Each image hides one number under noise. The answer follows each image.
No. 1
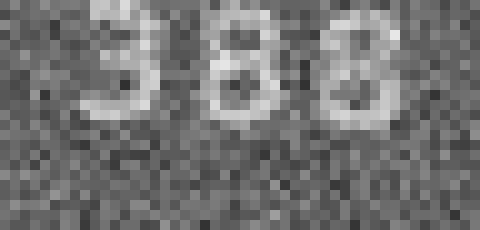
388
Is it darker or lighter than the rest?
lighter
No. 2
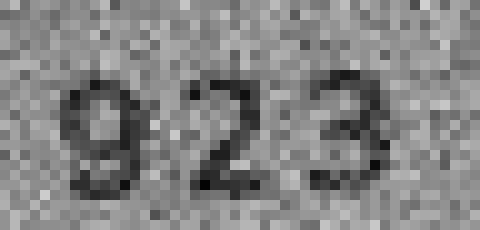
923
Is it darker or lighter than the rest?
darker
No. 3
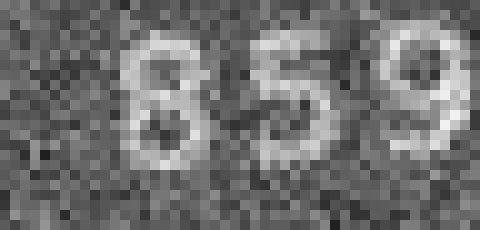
859
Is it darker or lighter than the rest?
lighter
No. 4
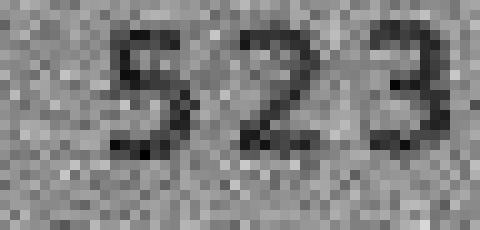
523
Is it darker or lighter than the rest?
darker
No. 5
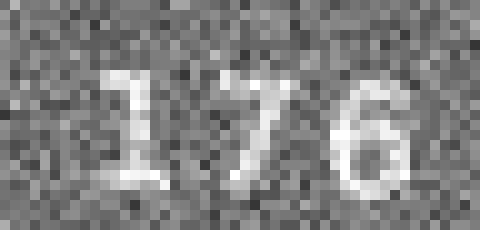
176
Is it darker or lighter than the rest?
lighter
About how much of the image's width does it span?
two thirds
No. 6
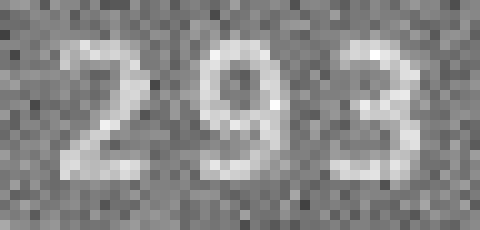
293
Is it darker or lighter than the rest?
lighter
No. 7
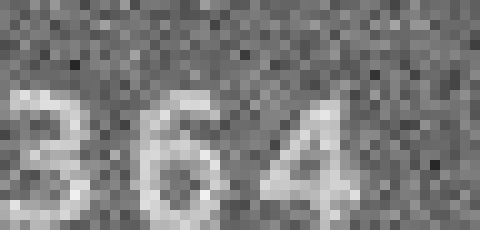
364
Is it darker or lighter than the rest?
lighter
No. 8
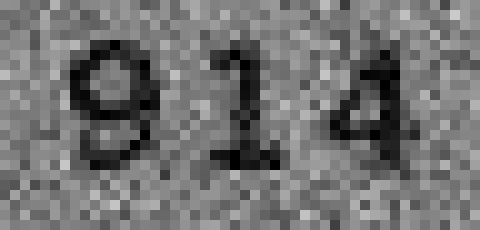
914
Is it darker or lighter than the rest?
darker
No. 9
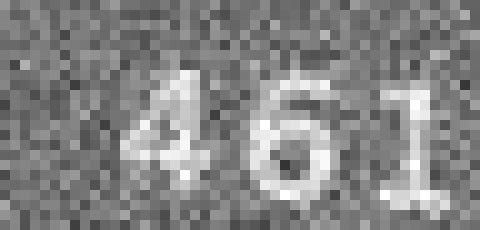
461
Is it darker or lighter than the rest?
lighter
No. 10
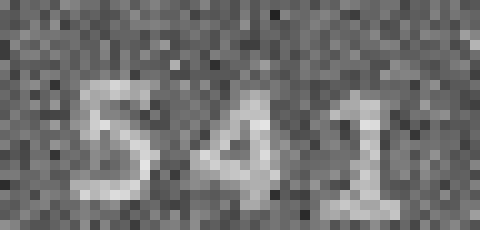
541
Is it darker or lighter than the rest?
lighter
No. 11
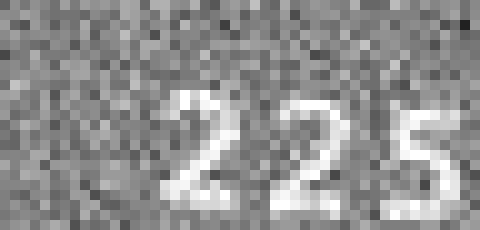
225
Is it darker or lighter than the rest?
lighter
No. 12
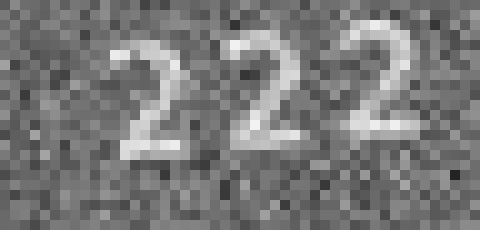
222
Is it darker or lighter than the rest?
lighter
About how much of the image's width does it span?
two thirds
